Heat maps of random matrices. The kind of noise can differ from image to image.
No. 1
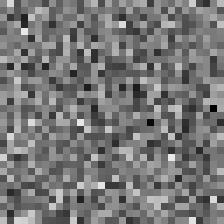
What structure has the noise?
independent entries
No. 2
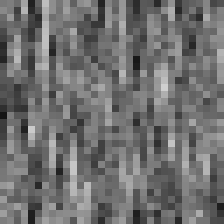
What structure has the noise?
streaked along the columns
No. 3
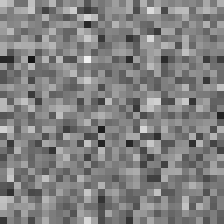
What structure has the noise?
low rank plus noise
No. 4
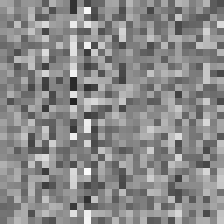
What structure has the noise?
columns of uneven size
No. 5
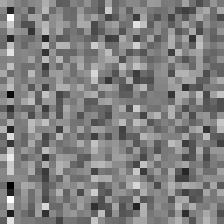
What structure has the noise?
columns of uneven size
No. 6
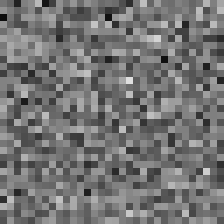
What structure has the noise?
independent entries
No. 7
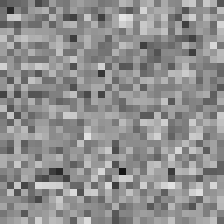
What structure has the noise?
low rank plus noise
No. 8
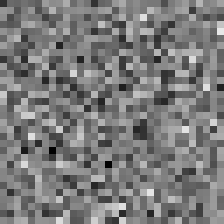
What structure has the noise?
independent entries
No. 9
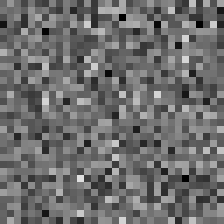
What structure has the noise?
low rank plus noise
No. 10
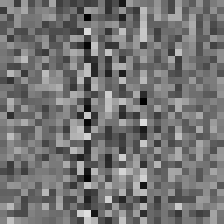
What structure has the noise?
columns of uneven size
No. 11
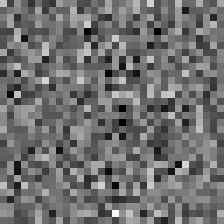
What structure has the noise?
low rank plus noise
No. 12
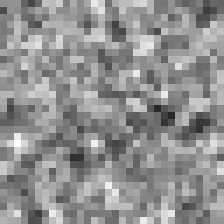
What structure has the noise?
blotchy
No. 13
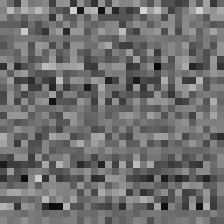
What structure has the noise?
rows of uneven size
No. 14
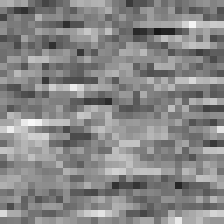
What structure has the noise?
streaked along the rows
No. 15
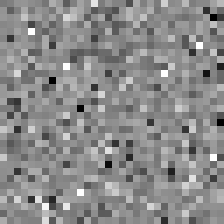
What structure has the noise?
heavy tails
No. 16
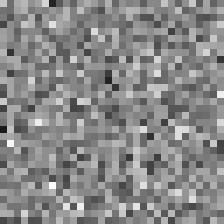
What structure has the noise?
independent entries
